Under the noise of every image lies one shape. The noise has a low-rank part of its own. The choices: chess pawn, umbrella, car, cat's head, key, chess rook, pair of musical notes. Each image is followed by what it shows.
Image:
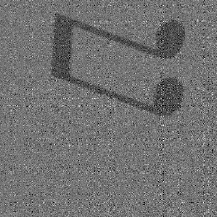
pair of musical notes
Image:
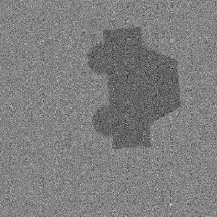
car
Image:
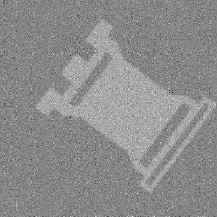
chess rook
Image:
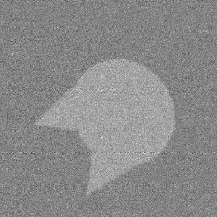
cat's head
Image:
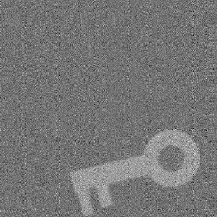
key
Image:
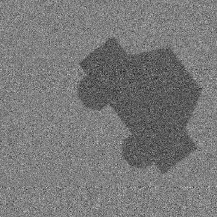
car
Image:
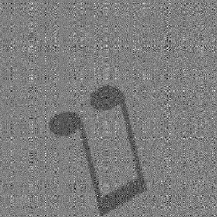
pair of musical notes
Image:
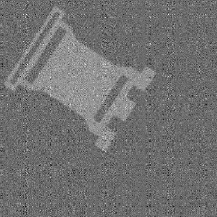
chess rook
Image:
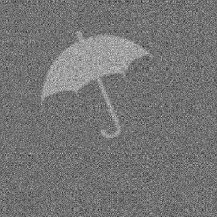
umbrella
